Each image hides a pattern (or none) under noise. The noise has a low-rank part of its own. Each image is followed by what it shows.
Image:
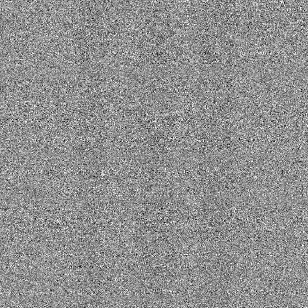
bands of columns
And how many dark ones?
3
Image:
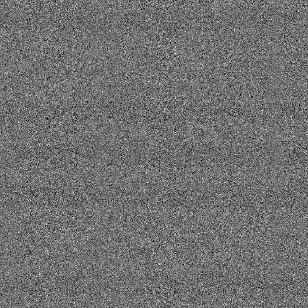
bands of rows
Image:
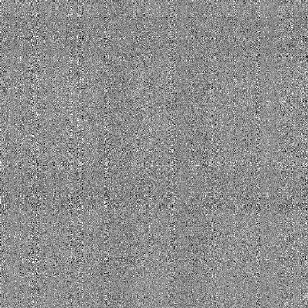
bands of rows crossing bands of columns
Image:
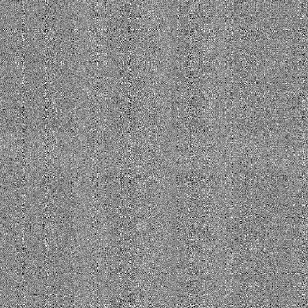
bands of rows crossing bands of columns
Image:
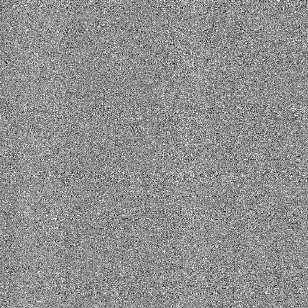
bands of columns
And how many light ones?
2
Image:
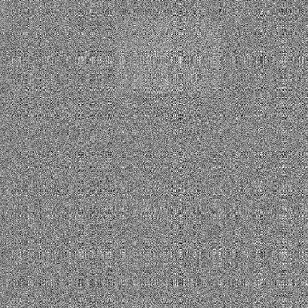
one block
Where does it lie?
top middle
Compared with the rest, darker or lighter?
lighter
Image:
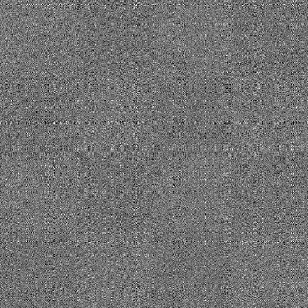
a checkerboard
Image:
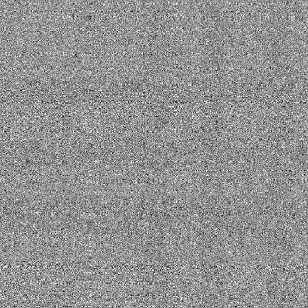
bands of rows crossing bands of columns
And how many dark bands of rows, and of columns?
3 and 3
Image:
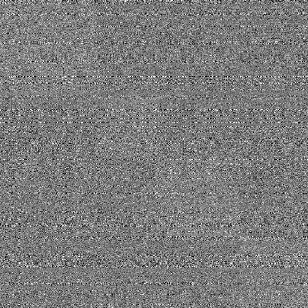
blocks along the diagonal
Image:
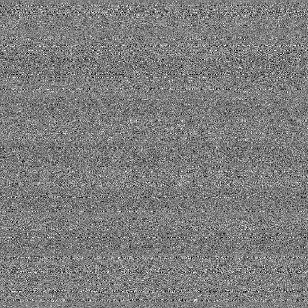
bands of rows
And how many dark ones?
5
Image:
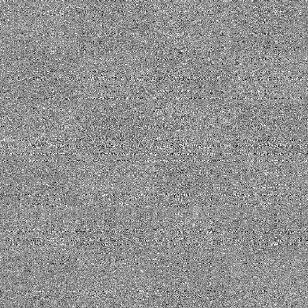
a checkerboard
